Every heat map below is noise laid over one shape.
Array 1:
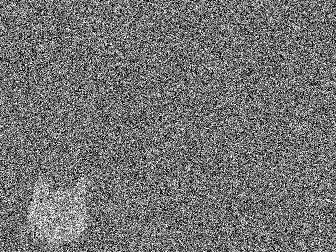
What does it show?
light cat's head, bottom left
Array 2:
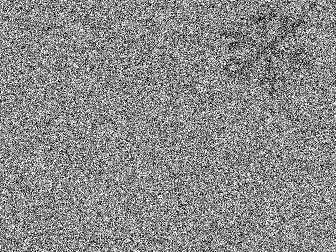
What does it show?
dark snowflake, top right
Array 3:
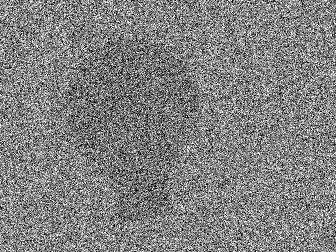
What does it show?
dark light bulb
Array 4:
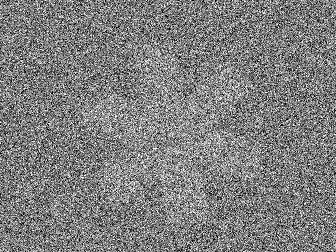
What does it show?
light asterisk
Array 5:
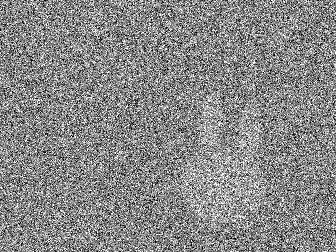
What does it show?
light rabbit's head
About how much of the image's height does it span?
half
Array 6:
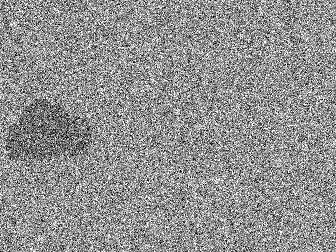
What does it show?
dark cloud, middle left
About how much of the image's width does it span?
a quarter
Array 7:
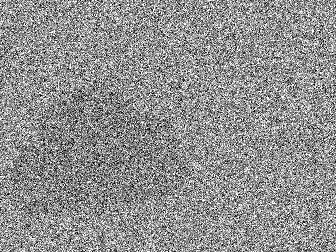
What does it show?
dark cloud
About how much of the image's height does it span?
half
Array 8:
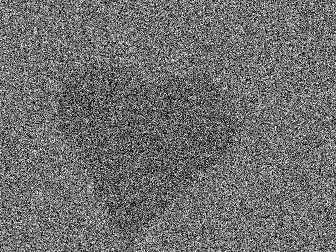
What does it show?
dark heart
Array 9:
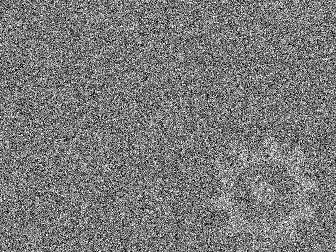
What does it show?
light gear, bottom right
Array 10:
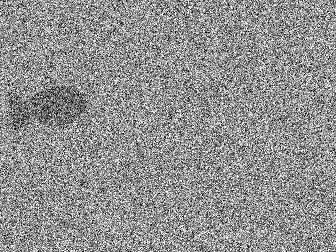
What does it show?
dark fish, middle left
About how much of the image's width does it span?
a quarter
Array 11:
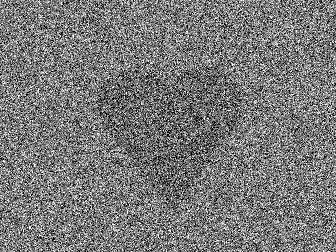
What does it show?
dark heart
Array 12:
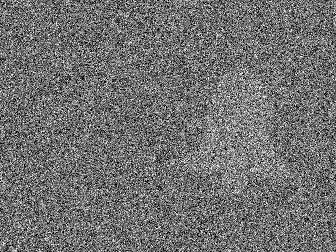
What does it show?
light bell
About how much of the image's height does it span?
half
